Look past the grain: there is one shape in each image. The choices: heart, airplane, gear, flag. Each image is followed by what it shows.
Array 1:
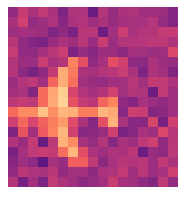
airplane
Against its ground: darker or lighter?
lighter
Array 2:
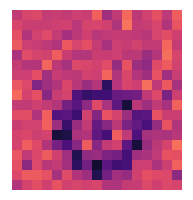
gear
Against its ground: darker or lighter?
darker
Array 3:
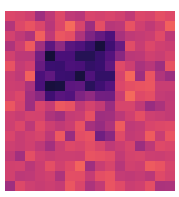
flag
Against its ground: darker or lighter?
darker
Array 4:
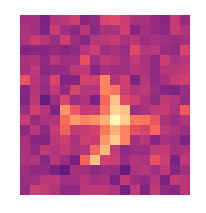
airplane
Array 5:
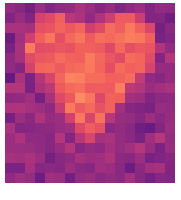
heart
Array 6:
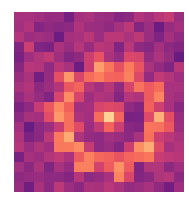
gear
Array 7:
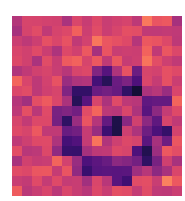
gear
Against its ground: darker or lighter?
darker
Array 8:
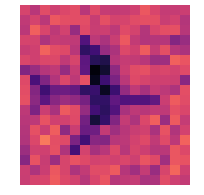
airplane
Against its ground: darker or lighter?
darker
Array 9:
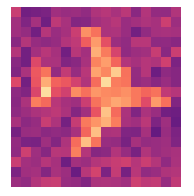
airplane
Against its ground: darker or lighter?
lighter
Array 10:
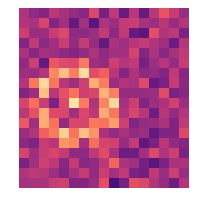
gear
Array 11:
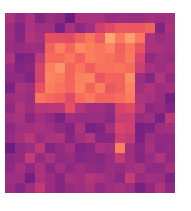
flag
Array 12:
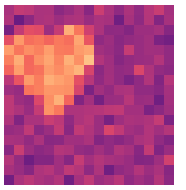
heart
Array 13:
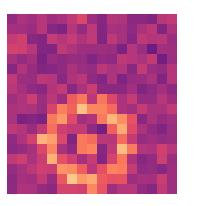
gear
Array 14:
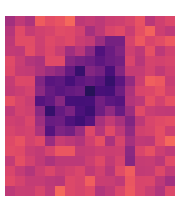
flag
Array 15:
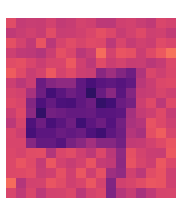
flag
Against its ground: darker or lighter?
darker
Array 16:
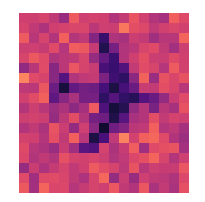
airplane
